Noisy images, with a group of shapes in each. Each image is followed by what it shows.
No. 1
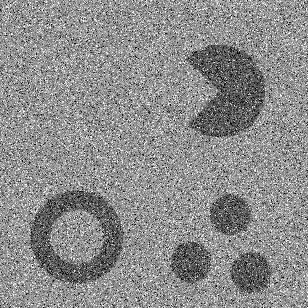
top right: disc with a wedge cut out; bottom left: ring; bottom right: three dots
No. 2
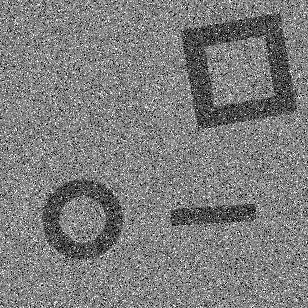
top right: square frame; bottom left: ring; bottom right: bar
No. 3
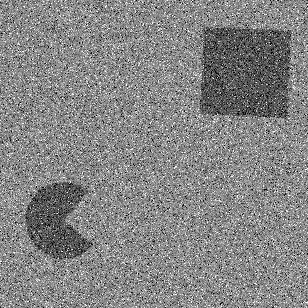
top right: square; bottom left: disc with a wedge cut out
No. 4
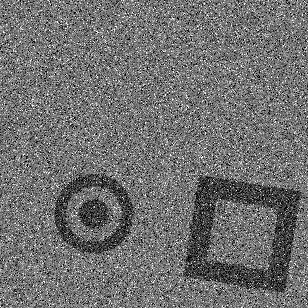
bottom left: bullseye; bottom right: square frame
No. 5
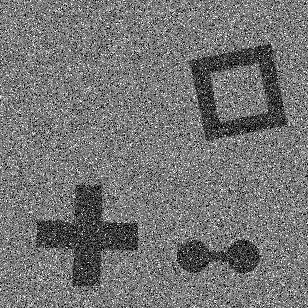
top right: square frame; bottom left: cross; bottom right: dumbbell
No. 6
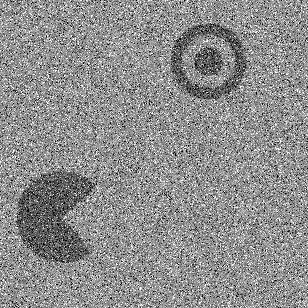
top right: bullseye; bottom left: disc with a wedge cut out
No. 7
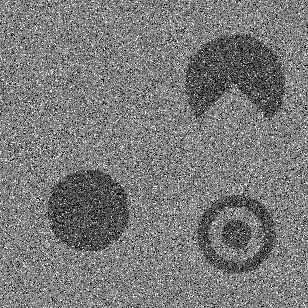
top right: disc with a wedge cut out; bottom left: disc; bottom right: bullseye
